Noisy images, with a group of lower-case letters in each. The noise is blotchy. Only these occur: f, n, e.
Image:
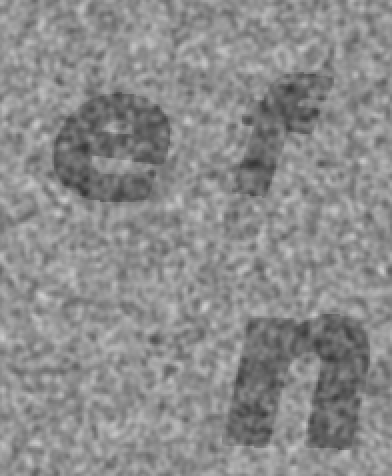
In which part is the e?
top left
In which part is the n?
bottom right
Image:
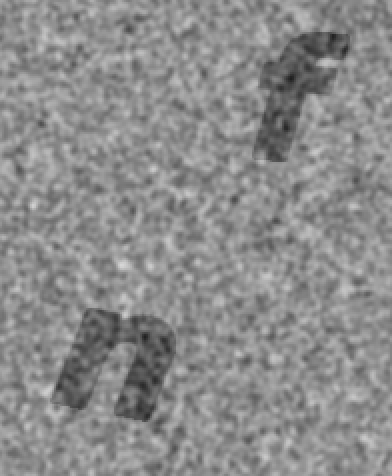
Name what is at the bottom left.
n
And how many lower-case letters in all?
2
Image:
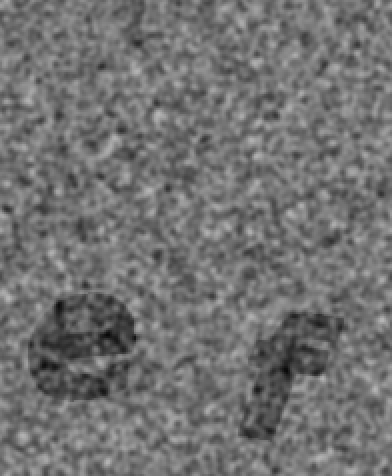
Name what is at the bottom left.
e
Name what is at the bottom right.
f
